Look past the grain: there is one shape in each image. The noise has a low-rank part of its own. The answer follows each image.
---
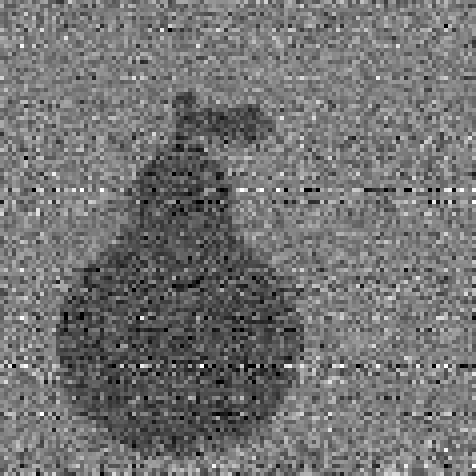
pear
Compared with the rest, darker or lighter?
darker
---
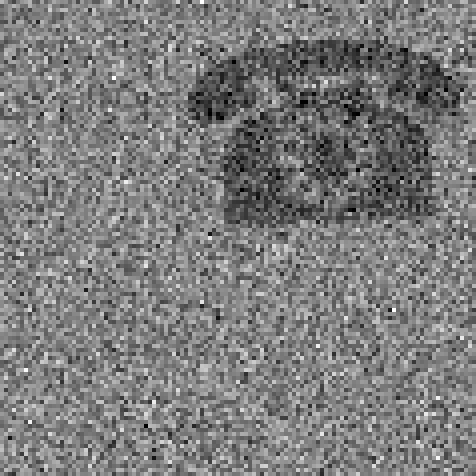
telephone
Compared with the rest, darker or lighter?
darker
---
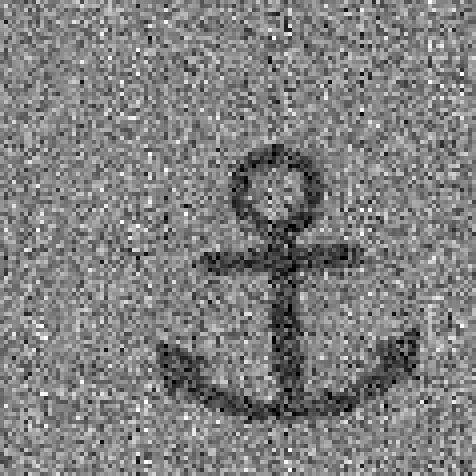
anchor
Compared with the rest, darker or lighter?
darker
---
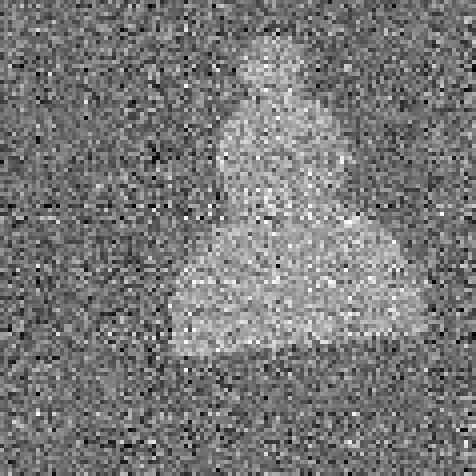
chess pawn
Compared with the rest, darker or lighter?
lighter
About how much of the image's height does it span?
two thirds
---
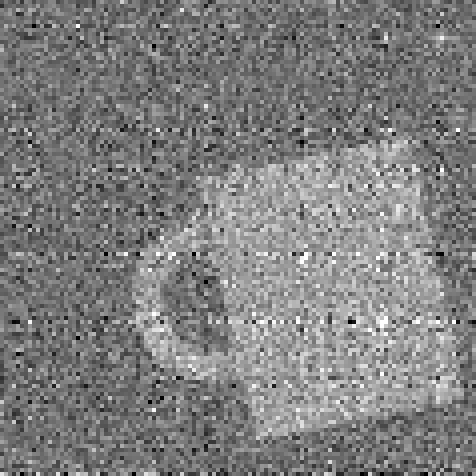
cup
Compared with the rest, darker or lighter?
lighter
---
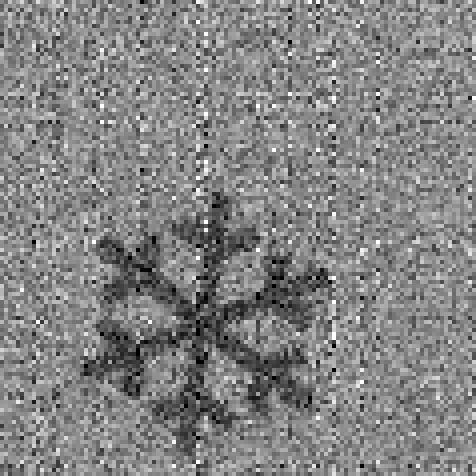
snowflake
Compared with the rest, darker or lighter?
darker
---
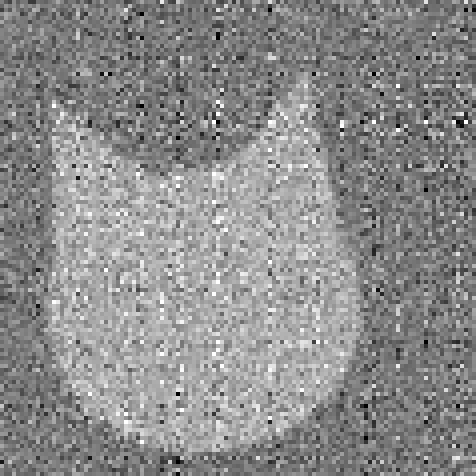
cat's head
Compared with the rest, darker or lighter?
lighter
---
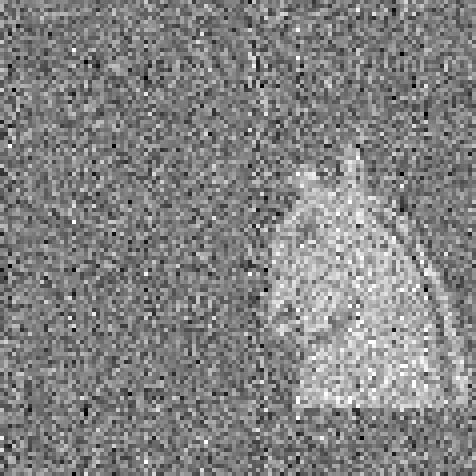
chess knight
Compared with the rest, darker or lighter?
lighter
